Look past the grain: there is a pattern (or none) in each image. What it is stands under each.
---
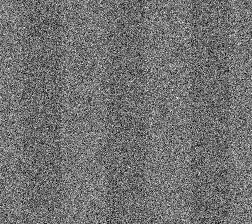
vertical stripes
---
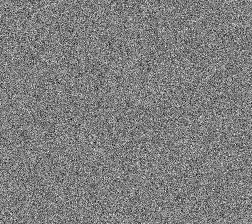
only noise
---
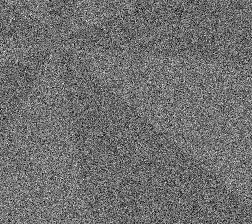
spokes from one point
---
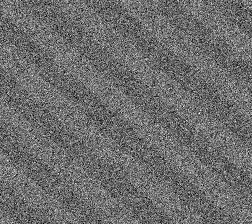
diagonal stripes
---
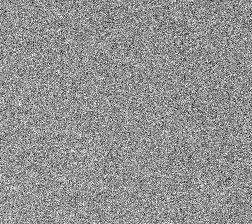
a smooth slope
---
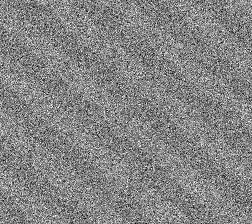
diagonal stripes
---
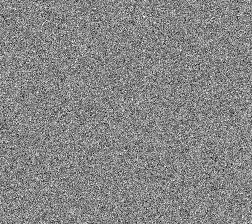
only noise
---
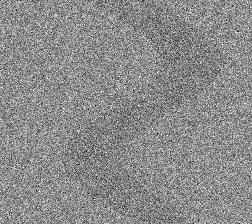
a wavy band
